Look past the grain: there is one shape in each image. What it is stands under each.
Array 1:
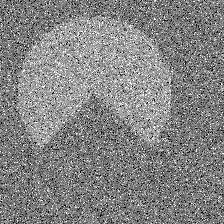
disc with a wedge cut out
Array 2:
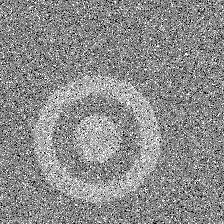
bullseye
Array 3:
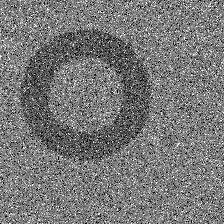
ring
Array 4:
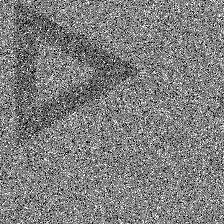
triangle frame
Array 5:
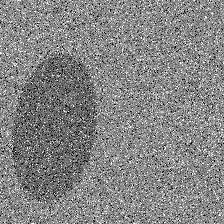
ellipse
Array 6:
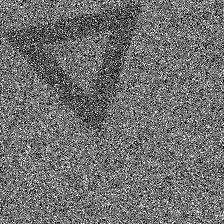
triangle frame
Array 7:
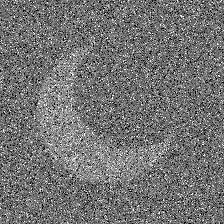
crescent
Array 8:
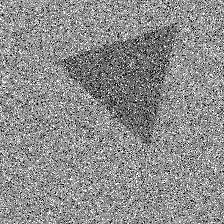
triangle
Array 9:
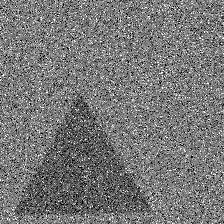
triangle
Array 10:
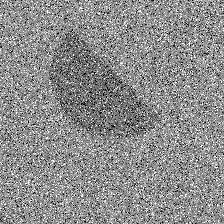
half disc
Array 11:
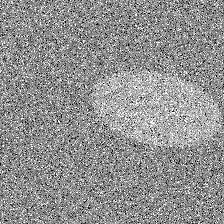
ellipse
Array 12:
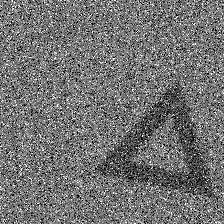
triangle frame
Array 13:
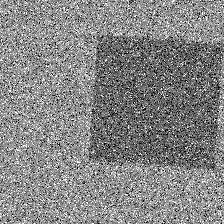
square
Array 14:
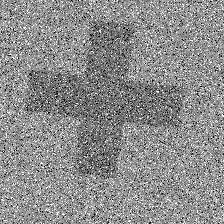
cross
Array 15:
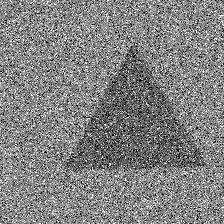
triangle
